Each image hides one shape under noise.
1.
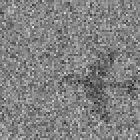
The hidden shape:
airplane
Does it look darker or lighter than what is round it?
darker
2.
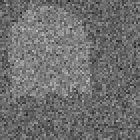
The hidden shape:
ghost
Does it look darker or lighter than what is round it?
lighter
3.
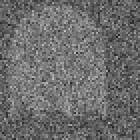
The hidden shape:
ghost
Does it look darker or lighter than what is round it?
lighter
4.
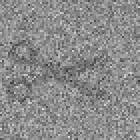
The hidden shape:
pair of scissors
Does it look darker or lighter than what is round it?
darker
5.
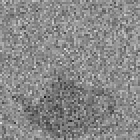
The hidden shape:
teapot
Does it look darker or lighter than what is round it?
darker
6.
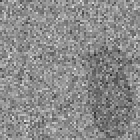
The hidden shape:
footprint
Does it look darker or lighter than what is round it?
darker
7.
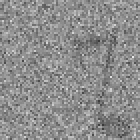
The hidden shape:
musical note
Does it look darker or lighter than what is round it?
darker
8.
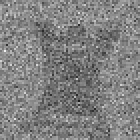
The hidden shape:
chess rook
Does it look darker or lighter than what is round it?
darker
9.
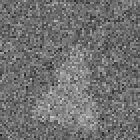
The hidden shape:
chess pawn
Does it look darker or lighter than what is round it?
lighter
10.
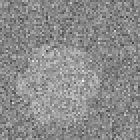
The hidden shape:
flower
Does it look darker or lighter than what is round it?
lighter
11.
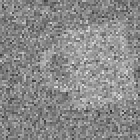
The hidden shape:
cup
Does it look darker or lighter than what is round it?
lighter
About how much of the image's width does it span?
two thirds
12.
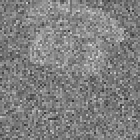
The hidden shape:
telephone
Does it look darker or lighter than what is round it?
lighter
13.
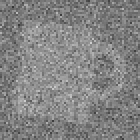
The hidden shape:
cup
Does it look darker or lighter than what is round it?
lighter
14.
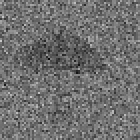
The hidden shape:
umbrella
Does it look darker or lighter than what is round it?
darker
